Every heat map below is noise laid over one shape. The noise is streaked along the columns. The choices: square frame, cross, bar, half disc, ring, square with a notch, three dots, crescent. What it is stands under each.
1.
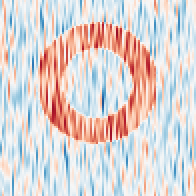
red ring
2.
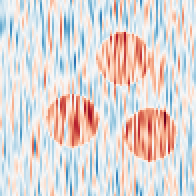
red three dots
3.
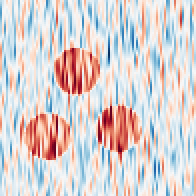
red three dots
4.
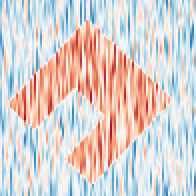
red square with a notch
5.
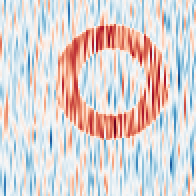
red ring
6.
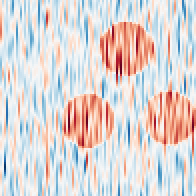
red three dots
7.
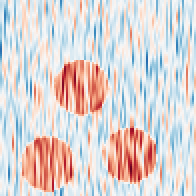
red three dots
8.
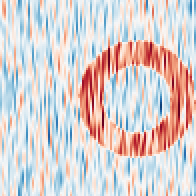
red ring
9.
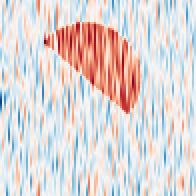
red half disc
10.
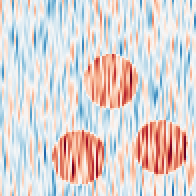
red three dots
